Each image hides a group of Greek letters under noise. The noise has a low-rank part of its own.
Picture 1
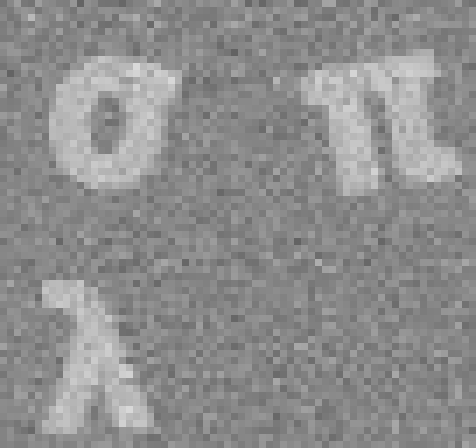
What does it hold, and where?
top left: light sigma; top right: light pi; bottom left: light lambda
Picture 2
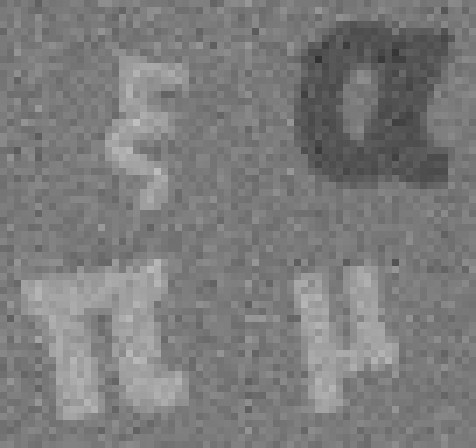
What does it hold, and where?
top left: light xi; top right: dark alpha; bottom left: light pi; bottom right: light mu
